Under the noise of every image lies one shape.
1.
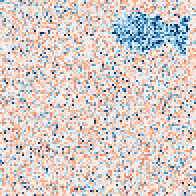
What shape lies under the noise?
fish
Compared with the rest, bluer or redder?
bluer
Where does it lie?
top right
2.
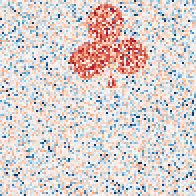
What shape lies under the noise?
club
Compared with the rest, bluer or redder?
redder
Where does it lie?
top middle
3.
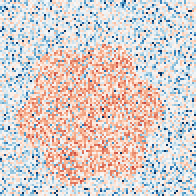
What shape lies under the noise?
flower
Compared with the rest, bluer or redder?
redder
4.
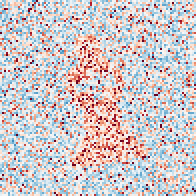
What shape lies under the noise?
chess bishop
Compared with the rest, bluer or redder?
redder
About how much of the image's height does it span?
two thirds
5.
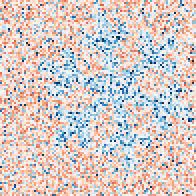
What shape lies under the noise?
snowflake
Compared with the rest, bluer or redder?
bluer
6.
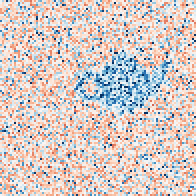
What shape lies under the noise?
teapot
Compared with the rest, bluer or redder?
bluer
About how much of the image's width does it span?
half
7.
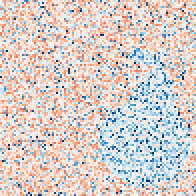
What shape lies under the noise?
pear
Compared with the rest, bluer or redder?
bluer
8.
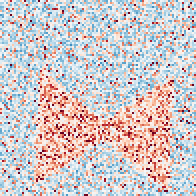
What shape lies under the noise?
bow tie
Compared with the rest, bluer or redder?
redder
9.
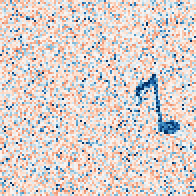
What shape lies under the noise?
musical note
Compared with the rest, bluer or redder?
bluer
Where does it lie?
middle right
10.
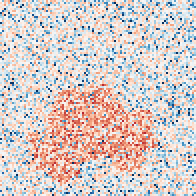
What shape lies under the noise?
car
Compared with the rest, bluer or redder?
redder
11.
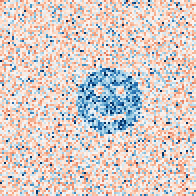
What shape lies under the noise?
smiling face
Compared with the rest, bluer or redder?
bluer
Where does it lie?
centre
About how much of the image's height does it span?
a third
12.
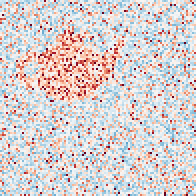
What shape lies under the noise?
teapot
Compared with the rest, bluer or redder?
redder
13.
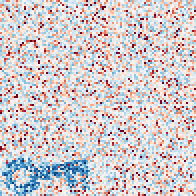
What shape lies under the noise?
key
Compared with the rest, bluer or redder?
bluer
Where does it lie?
bottom left
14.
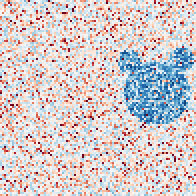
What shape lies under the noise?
bear's head
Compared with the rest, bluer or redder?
bluer
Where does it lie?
middle right
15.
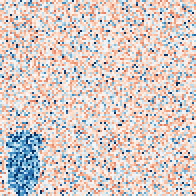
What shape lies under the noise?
footprint
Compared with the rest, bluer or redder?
bluer
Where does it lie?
bottom left
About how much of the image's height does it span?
a third
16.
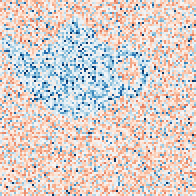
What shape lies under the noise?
teapot
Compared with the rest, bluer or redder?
bluer
